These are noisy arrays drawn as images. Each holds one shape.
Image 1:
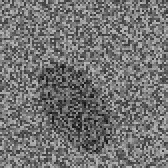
ellipse
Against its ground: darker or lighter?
darker
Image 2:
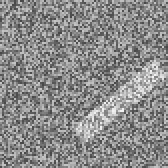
bar
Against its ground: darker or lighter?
lighter
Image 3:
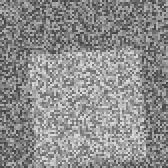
square
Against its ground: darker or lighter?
lighter
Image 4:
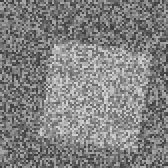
square
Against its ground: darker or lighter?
lighter
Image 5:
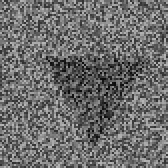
triangle
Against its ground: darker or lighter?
darker
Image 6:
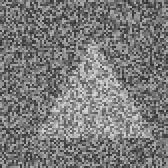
triangle
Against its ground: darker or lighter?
lighter
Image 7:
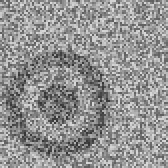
bullseye
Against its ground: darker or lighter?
darker
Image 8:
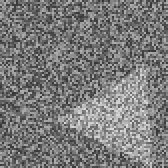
triangle
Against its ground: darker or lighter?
lighter
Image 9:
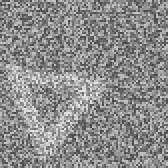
triangle frame
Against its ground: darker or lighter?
lighter
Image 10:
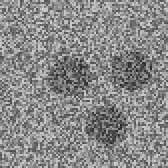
three dots
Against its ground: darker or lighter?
darker
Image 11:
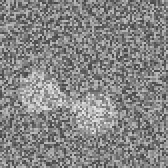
dumbbell
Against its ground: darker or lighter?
lighter
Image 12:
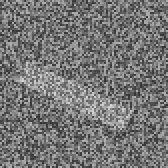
bar
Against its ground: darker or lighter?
lighter
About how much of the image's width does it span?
two thirds
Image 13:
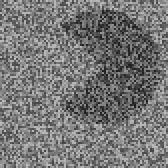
disc with a wedge cut out
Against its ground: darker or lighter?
darker
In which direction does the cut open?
left
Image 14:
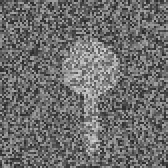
lollipop
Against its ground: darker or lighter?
lighter
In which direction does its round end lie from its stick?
up
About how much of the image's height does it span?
two thirds
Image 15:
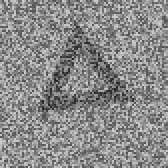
triangle frame
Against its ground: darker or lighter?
darker
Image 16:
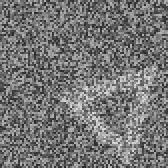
triangle frame
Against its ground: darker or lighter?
lighter
